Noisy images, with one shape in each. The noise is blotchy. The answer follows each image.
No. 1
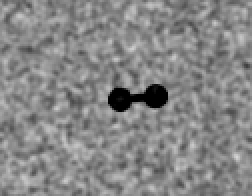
dark dumbbell, centre
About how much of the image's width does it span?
a quarter
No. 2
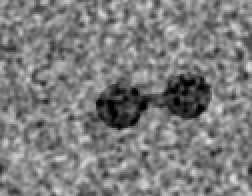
dark dumbbell
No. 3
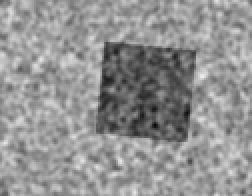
dark square
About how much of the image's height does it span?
half
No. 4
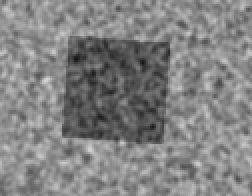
dark square
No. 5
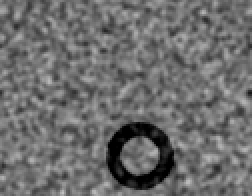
dark ring, bottom middle
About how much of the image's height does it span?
a third
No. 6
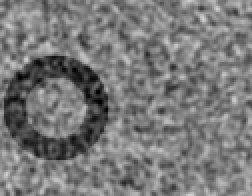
dark ring
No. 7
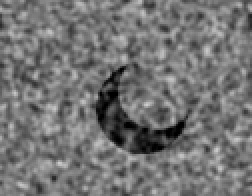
dark crescent
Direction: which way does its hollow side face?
up and right
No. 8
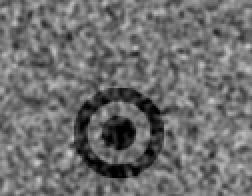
dark bullseye
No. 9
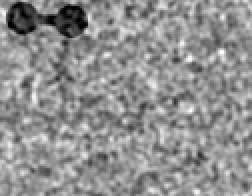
dark dumbbell, top left
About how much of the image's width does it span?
a third
